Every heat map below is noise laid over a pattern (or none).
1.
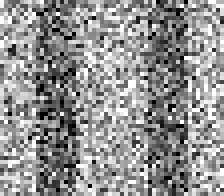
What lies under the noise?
vertical stripes
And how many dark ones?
2
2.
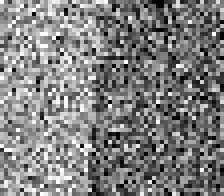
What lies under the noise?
a sharp edge
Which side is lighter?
left
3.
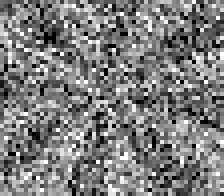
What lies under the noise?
spokes from one point
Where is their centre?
centre
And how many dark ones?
8
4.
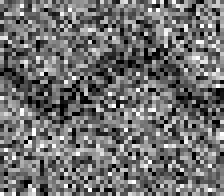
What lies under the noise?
a wavy band
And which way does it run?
left to right
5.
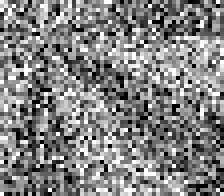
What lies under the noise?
spokes from one point
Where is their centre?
top left
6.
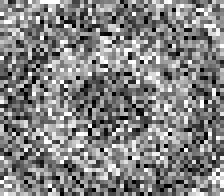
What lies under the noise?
rings round one point
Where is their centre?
centre
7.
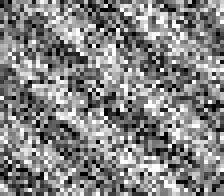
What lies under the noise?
diagonal stripes
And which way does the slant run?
top left to bottom right
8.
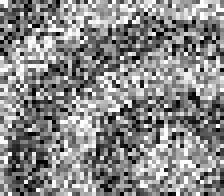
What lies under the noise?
rings round one point
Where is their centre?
bottom right
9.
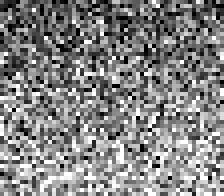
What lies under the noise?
a smooth slope
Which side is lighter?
bottom
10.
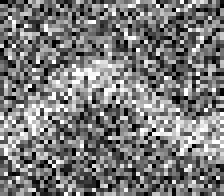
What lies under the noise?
a wavy band
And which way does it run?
left to right
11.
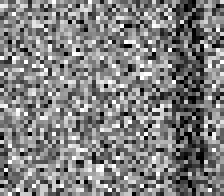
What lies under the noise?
one vertical stripe
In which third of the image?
right
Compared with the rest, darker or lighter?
darker
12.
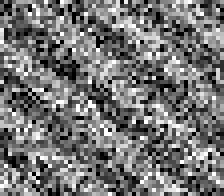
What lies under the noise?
diagonal stripes
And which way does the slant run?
top left to bottom right
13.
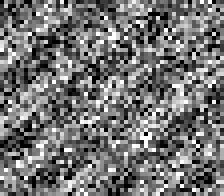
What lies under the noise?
diagonal stripes
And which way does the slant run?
bottom left to top right
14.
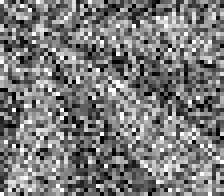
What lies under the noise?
spokes from one point
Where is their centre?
top left
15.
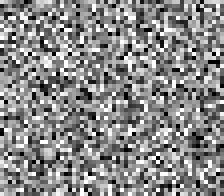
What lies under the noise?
only noise
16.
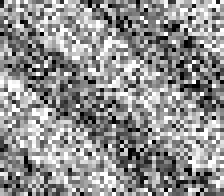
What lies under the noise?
diagonal stripes
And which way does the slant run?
top left to bottom right
